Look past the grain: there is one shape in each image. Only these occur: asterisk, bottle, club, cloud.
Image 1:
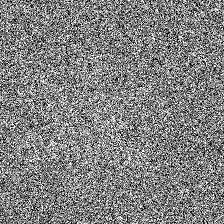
asterisk
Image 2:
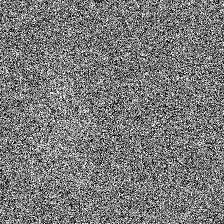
bottle
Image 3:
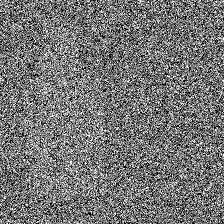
bottle
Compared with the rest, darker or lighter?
lighter
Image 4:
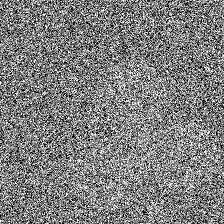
club
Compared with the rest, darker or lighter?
lighter
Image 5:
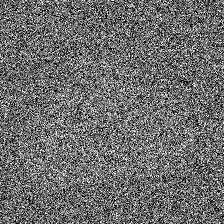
cloud
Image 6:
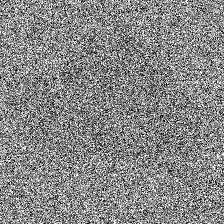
cloud
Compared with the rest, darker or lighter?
darker
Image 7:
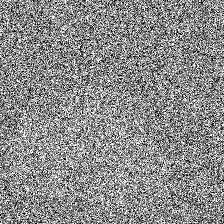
cloud
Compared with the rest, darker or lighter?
lighter
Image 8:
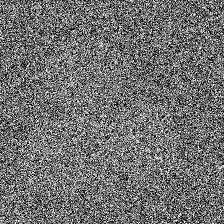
club
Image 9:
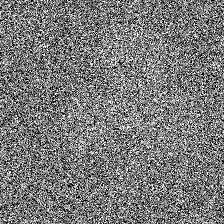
club
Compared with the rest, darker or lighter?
lighter
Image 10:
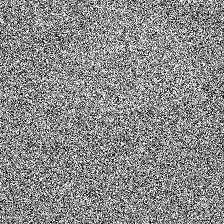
cloud
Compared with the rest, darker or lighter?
lighter
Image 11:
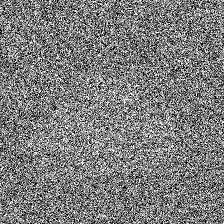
cloud
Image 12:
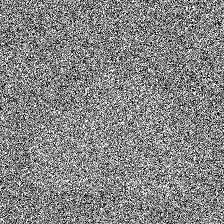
cloud
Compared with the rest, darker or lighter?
lighter
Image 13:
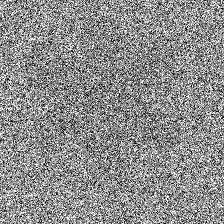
asterisk
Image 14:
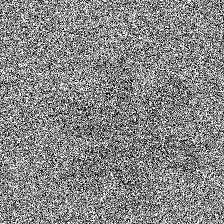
asterisk
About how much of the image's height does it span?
two thirds
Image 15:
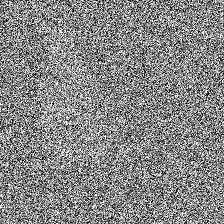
bottle
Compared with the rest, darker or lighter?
lighter
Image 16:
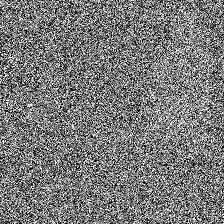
bottle
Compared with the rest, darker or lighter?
lighter
